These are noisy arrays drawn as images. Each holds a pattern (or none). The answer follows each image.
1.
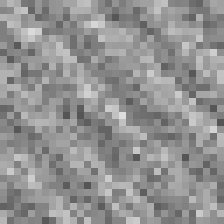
diagonal stripes
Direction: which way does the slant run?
top left to bottom right
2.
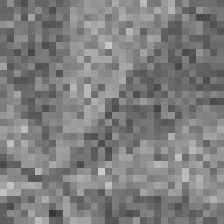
spokes from one point
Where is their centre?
bottom left
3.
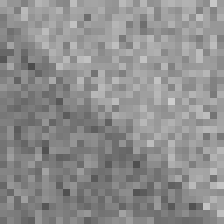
a sharp edge
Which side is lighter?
top right
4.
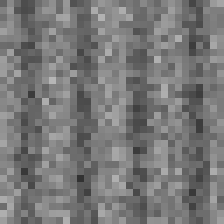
vertical stripes
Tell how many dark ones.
4
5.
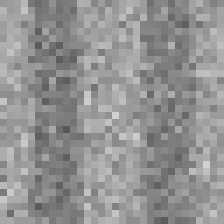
vertical stripes
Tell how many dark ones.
2
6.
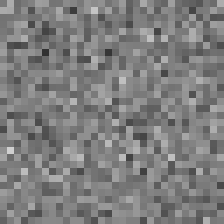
only noise
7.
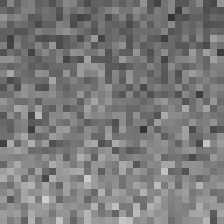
a smooth slope
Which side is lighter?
bottom
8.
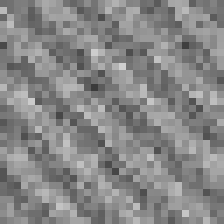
diagonal stripes
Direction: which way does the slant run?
top left to bottom right
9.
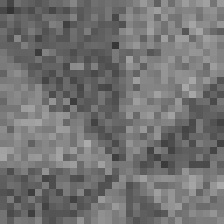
spokes from one point
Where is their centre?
bottom middle
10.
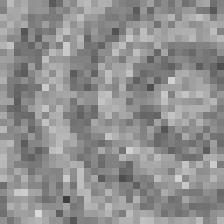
rings round one point
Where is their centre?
middle right
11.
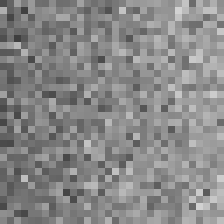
a smooth slope
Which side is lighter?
right
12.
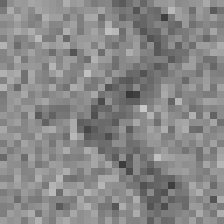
a wavy band
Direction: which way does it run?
top to bottom
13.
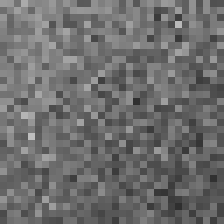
a smooth slope
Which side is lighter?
top left
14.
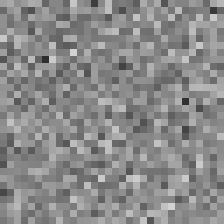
only noise
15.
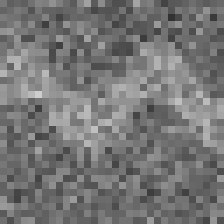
a wavy band
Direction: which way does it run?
left to right
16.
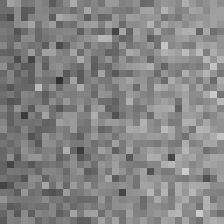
a smooth slope
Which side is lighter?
right
